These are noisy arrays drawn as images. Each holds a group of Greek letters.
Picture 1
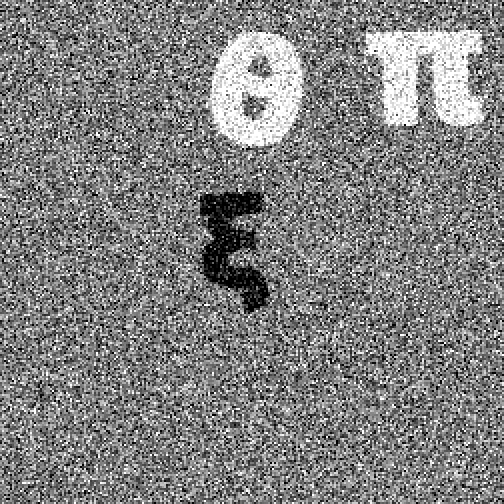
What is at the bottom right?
nothing
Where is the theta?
top middle
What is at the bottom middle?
nothing
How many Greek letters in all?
3
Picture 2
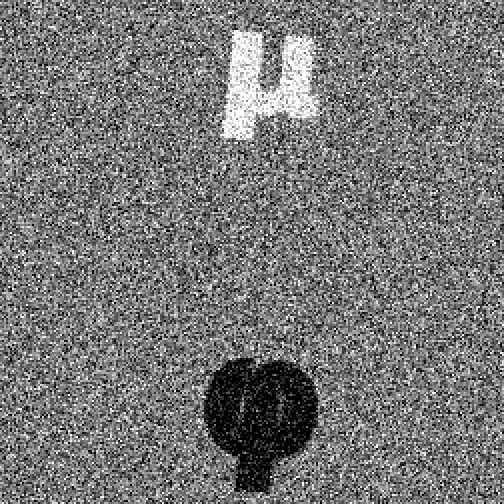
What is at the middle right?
nothing
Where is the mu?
top middle
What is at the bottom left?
nothing
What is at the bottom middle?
phi
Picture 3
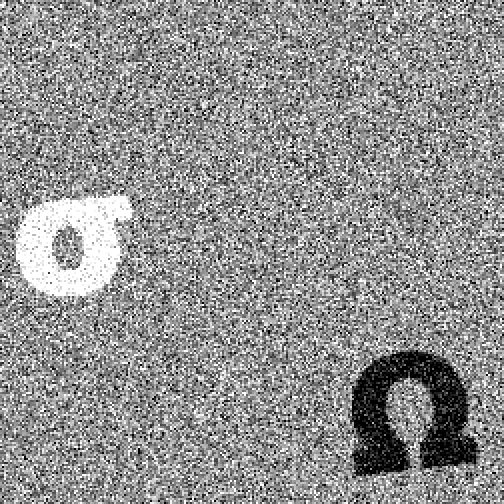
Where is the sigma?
middle left
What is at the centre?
nothing
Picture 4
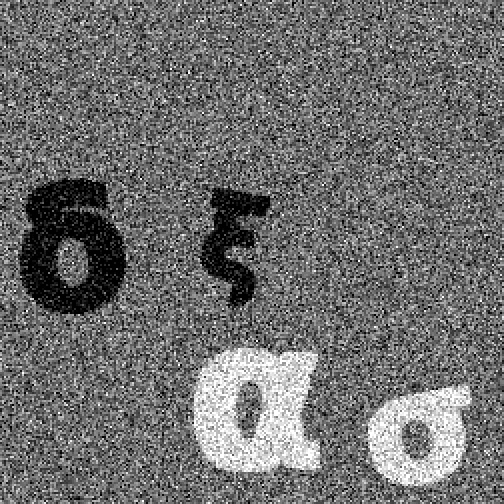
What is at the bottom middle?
alpha
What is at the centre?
xi
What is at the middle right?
nothing
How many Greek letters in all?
4
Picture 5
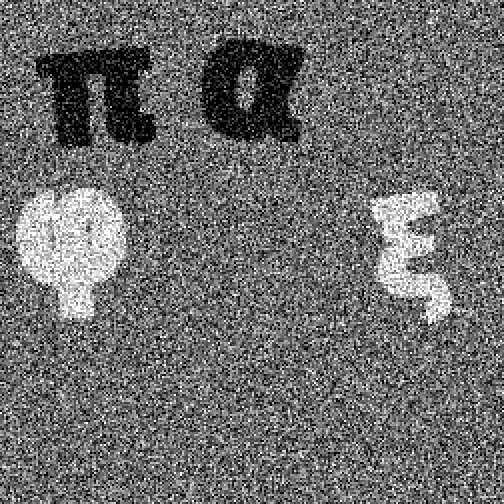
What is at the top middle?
alpha
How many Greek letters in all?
4
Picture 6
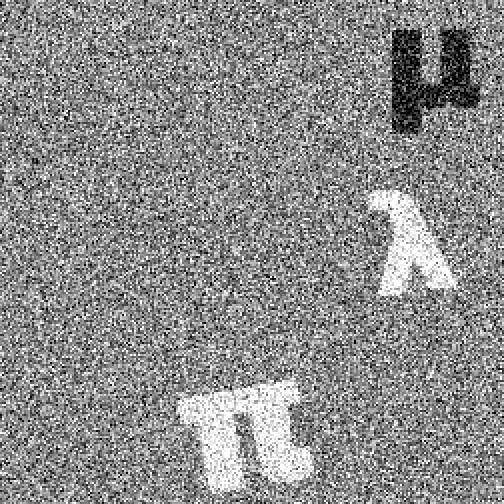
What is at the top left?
nothing
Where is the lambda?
middle right
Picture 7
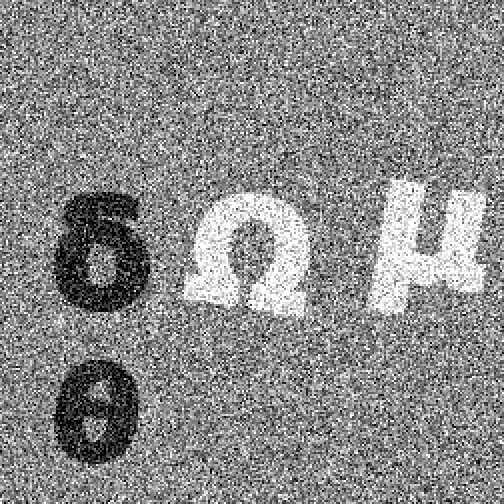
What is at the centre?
omega
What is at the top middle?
nothing
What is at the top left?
nothing
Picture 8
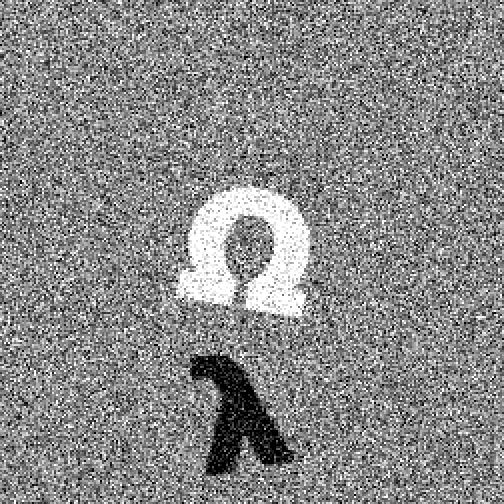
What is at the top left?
nothing
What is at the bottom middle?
lambda
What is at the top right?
nothing
